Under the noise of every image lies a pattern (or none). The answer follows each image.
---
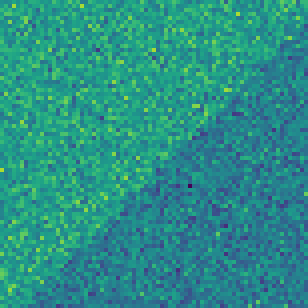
a sharp edge
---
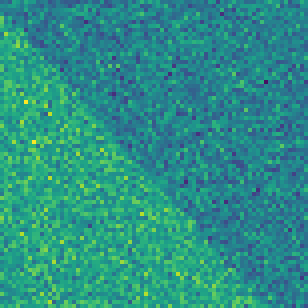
a sharp edge
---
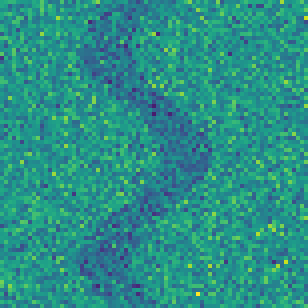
a wavy band
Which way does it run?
top to bottom
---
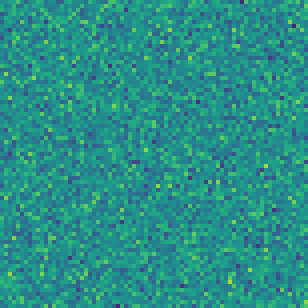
only noise
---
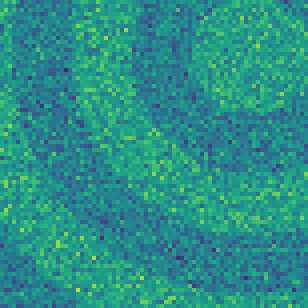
rings round one point
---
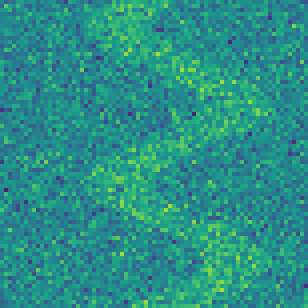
a wavy band
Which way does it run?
top to bottom
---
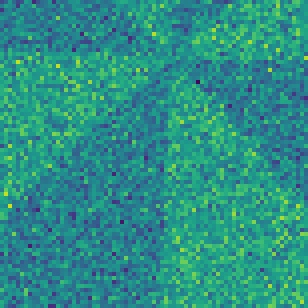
spokes from one point
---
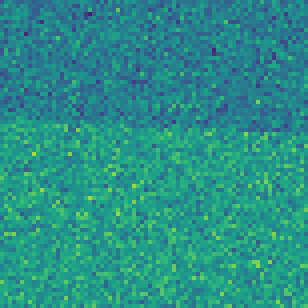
a sharp edge
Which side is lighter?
bottom
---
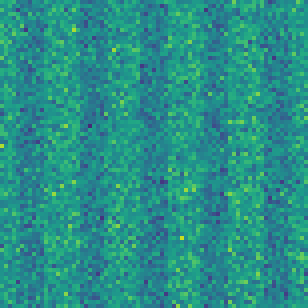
vertical stripes
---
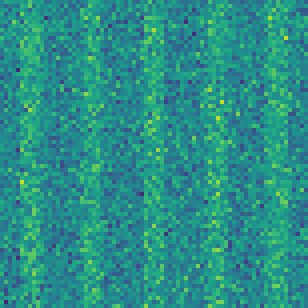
vertical stripes
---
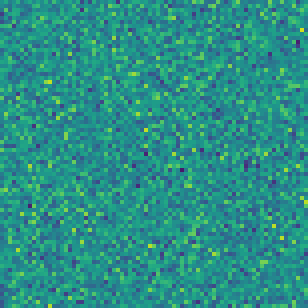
only noise
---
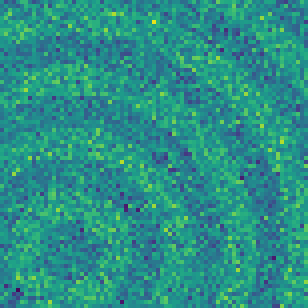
rings round one point
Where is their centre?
bottom left
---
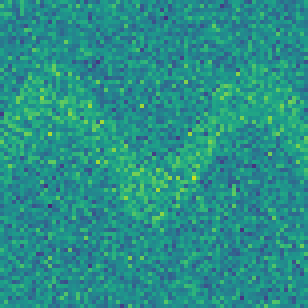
a wavy band
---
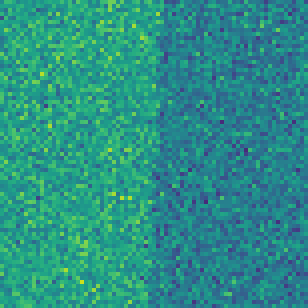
a sharp edge
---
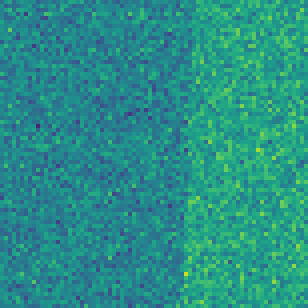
a sharp edge
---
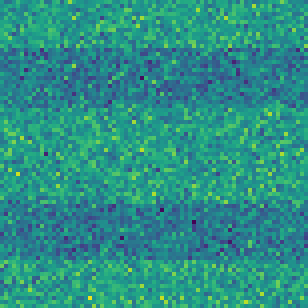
horizontal stripes
